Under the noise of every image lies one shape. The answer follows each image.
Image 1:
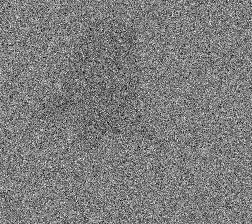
dark bell
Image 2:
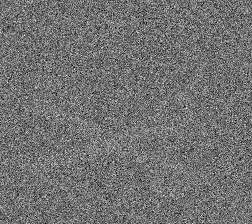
light pair of scissors
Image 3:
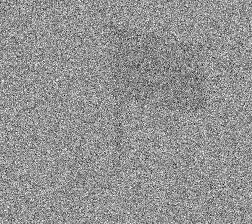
dark flag
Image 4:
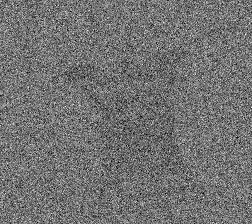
dark chess rook
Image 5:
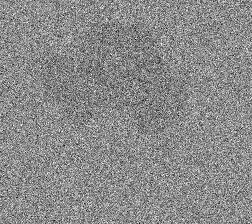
dark car
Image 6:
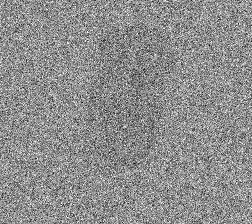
dark footprint
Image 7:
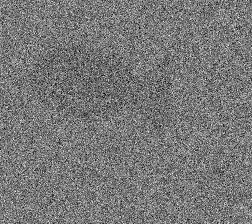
dark fish
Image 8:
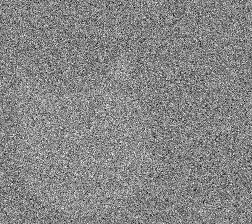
light cat's head
